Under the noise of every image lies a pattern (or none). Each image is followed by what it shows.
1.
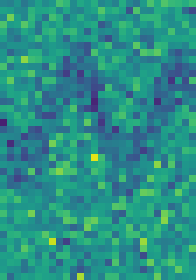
a wavy band
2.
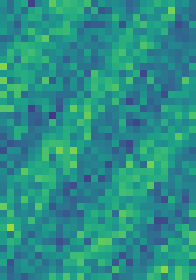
diagonal stripes
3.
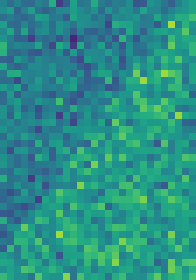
a sharp edge
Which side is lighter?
bottom right
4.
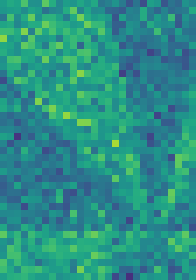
spokes from one point
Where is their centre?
bottom right
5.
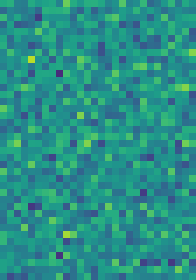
only noise
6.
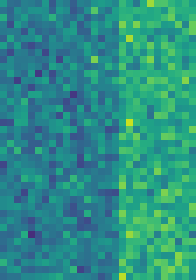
a sharp edge
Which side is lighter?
right
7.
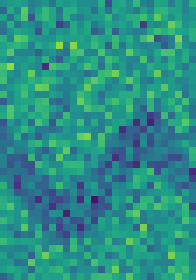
a wavy band
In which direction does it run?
left to right
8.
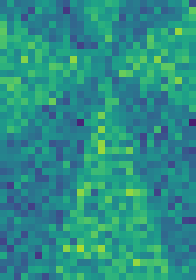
spokes from one point
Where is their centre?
top middle
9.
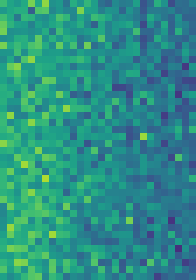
a smooth slope
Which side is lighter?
left
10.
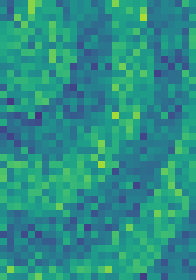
rings round one point
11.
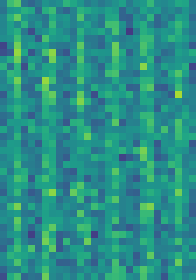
vertical stripes
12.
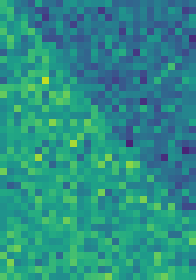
a sharp edge
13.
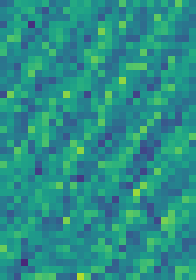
diagonal stripes
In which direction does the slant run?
bottom left to top right
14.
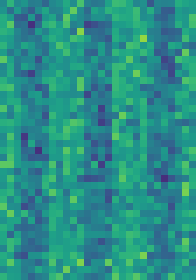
vertical stripes
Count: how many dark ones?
3
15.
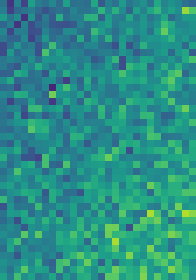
a smooth slope
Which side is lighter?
bottom right
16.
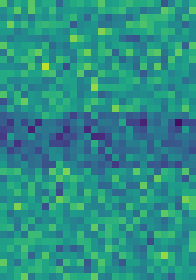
one horizontal stripe
